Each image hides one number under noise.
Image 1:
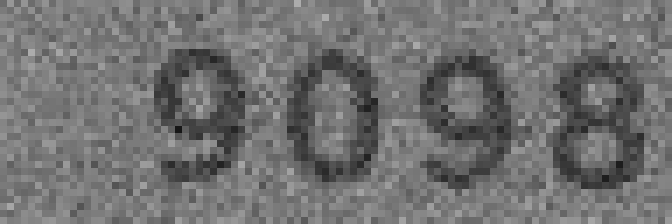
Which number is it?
9098
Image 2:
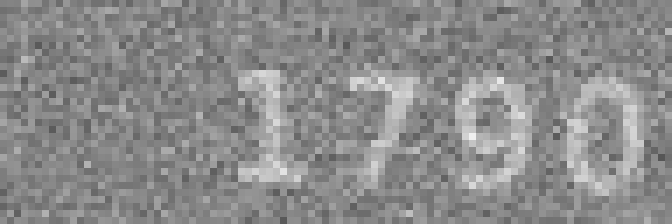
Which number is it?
1790
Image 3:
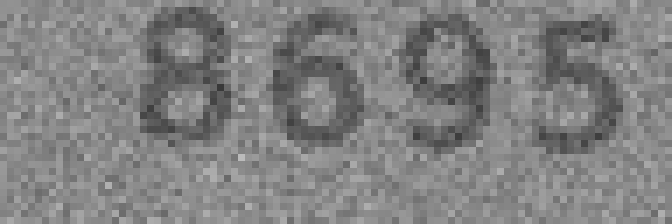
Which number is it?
8695
